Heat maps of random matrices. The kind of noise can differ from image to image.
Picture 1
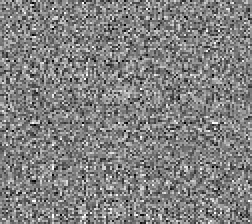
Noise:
low rank plus noise
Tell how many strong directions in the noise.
three or four
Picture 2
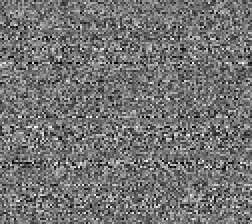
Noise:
rows of uneven size
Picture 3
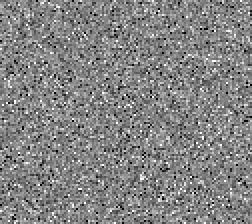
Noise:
heavy tails
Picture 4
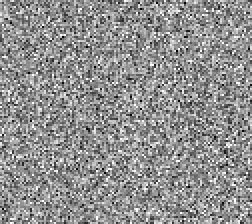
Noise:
independent entries
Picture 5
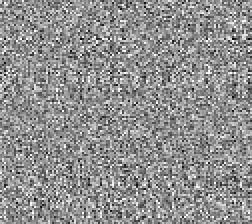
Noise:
low rank plus noise
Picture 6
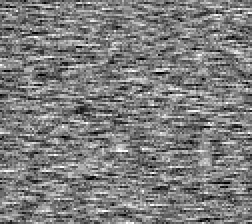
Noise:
streaked along the rows
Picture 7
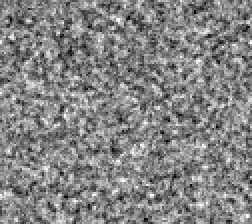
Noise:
blotchy
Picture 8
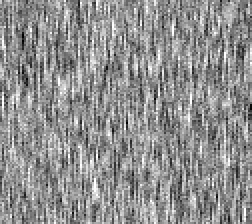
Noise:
streaked along the columns
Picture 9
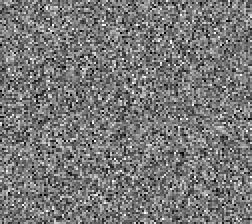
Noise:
independent entries
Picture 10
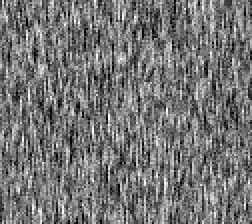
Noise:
streaked along the columns
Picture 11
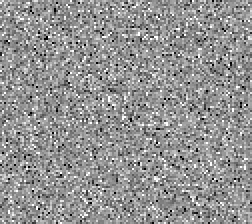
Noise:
heavy tails
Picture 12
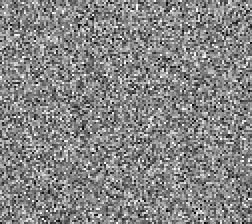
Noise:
independent entries
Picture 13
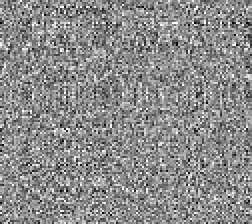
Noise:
low rank plus noise
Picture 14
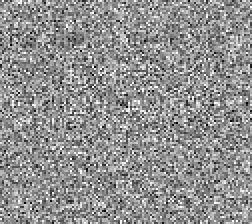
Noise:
low rank plus noise
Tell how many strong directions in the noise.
five to eight
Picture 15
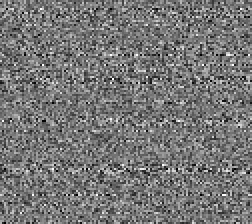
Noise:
rows of uneven size
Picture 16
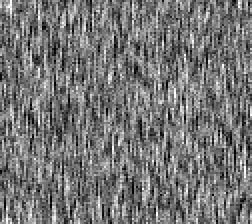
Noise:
streaked along the columns
